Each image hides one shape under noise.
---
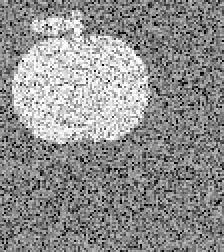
apple
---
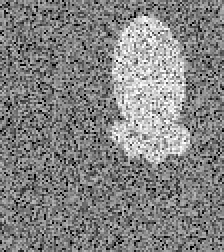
footprint
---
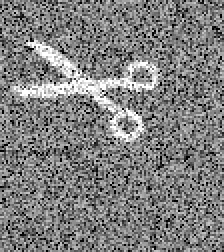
pair of scissors
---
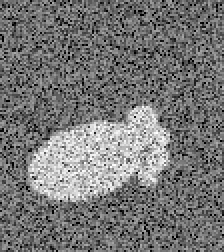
footprint
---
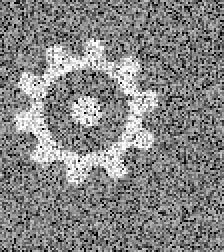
gear
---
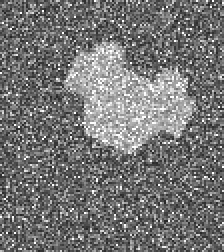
car
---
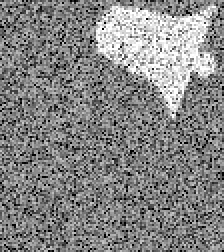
bell
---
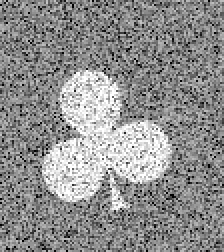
club
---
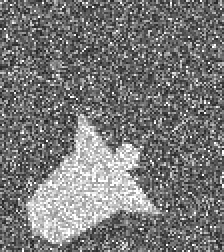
bell
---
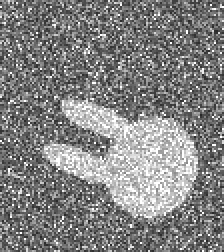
rabbit's head
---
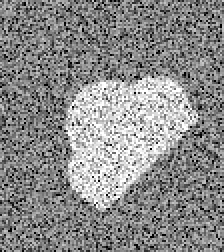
cloud
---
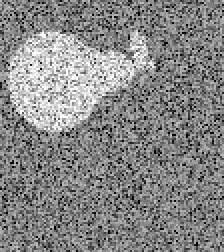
pear
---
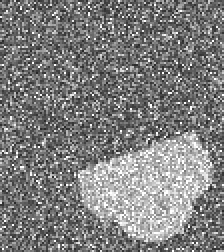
cloud
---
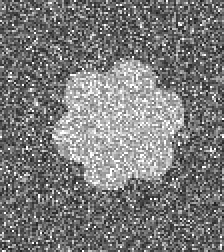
flower
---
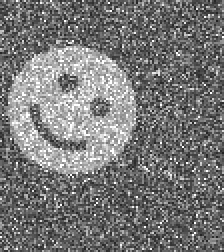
smiling face
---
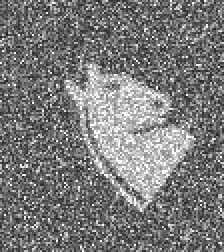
chess knight
